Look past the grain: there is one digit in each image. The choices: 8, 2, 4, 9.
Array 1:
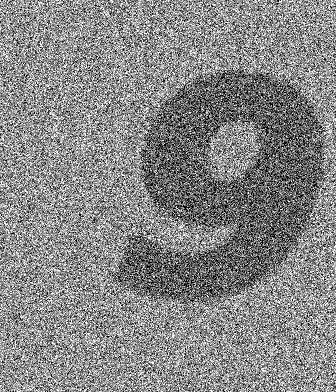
dark 9
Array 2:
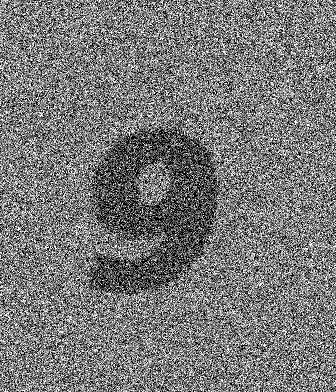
dark 9, centre
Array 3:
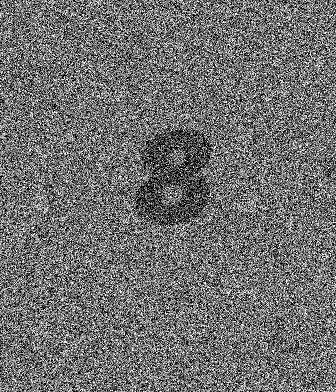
dark 8, centre
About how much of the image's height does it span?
a quarter
